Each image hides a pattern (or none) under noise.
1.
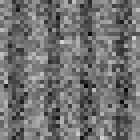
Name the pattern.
vertical stripes
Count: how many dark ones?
4
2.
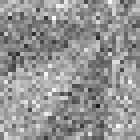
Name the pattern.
spokes from one point
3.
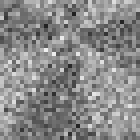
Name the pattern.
spokes from one point
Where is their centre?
top middle
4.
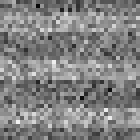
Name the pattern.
horizontal stripes
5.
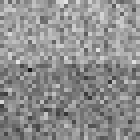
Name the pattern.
a sharp edge
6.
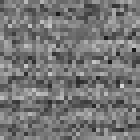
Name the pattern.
horizontal stripes
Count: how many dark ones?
6
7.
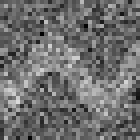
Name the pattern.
a wavy band
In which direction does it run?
left to right
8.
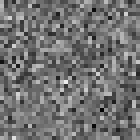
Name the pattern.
only noise
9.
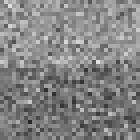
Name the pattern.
a sharp edge
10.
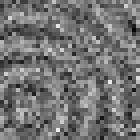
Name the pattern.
rings round one point
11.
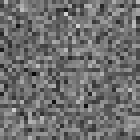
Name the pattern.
only noise
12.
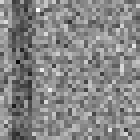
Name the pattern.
one vertical stripe
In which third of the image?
left
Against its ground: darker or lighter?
darker
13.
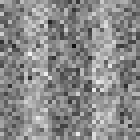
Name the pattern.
vertical stripes
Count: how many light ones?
2
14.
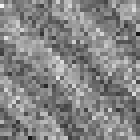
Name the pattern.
diagonal stripes
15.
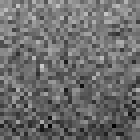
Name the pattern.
a smooth slope
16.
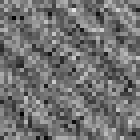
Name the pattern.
diagonal stripes
